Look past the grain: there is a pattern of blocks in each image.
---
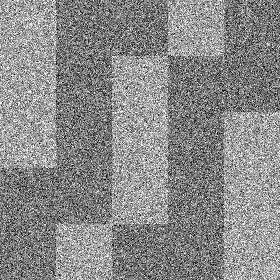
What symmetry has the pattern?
the same after a half turn
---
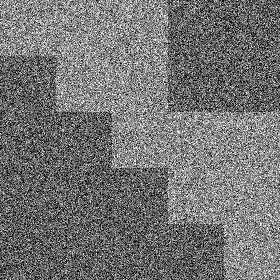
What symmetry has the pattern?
mirrored about the diagonal from the bottom left
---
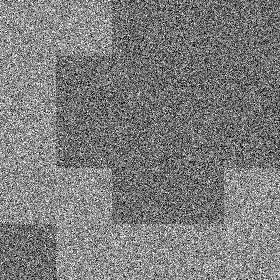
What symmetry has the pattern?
mirrored about the diagonal from the bottom left
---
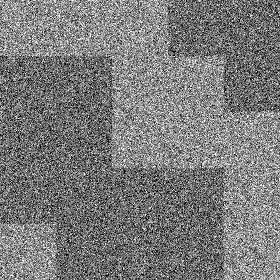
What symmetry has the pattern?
mirrored about the diagonal from the bottom left
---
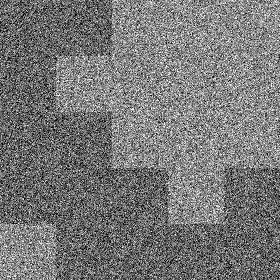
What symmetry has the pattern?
mirrored about the diagonal from the bottom left
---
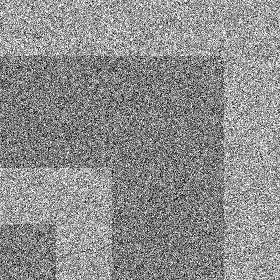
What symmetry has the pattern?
mirrored about the diagonal from the bottom left
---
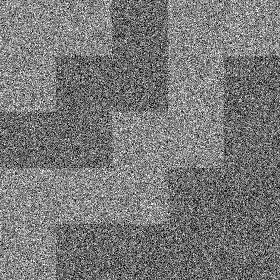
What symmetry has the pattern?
mirrored about the diagonal from the top left
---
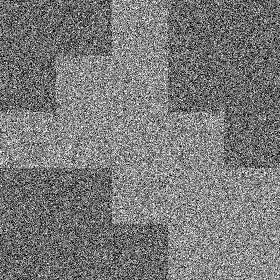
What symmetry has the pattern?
mirrored about the diagonal from the top left
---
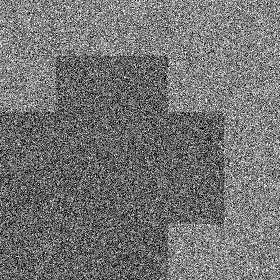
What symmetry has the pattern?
mirrored about the diagonal from the bottom left
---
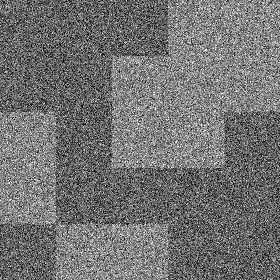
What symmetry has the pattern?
mirrored about the diagonal from the bottom left
